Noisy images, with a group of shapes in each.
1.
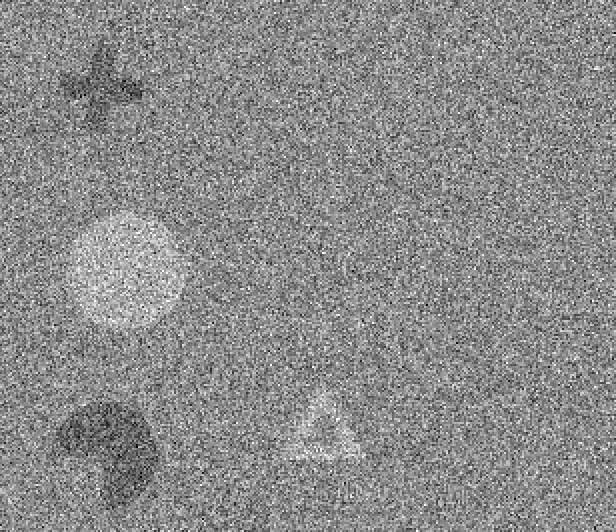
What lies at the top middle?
nothing
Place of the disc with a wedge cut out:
bottom left
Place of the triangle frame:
bottom middle
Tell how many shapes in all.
4
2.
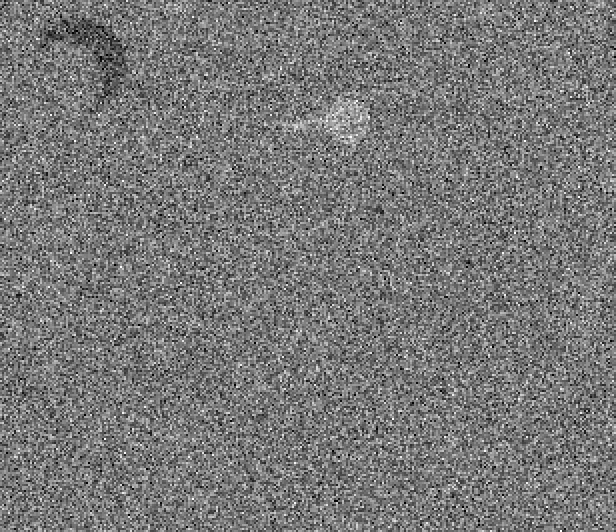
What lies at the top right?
nothing
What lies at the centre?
nothing
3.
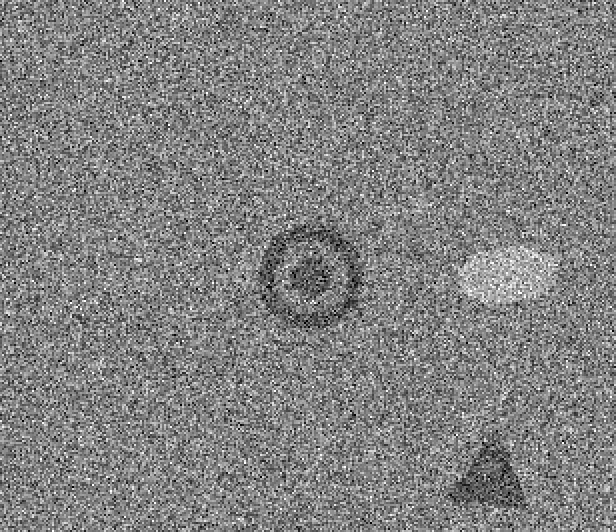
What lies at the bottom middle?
nothing
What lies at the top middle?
nothing
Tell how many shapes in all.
3
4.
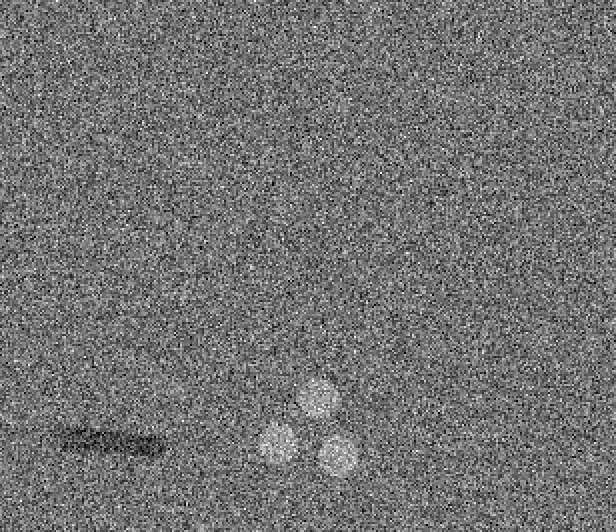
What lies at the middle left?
nothing
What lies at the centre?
nothing
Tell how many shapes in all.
2
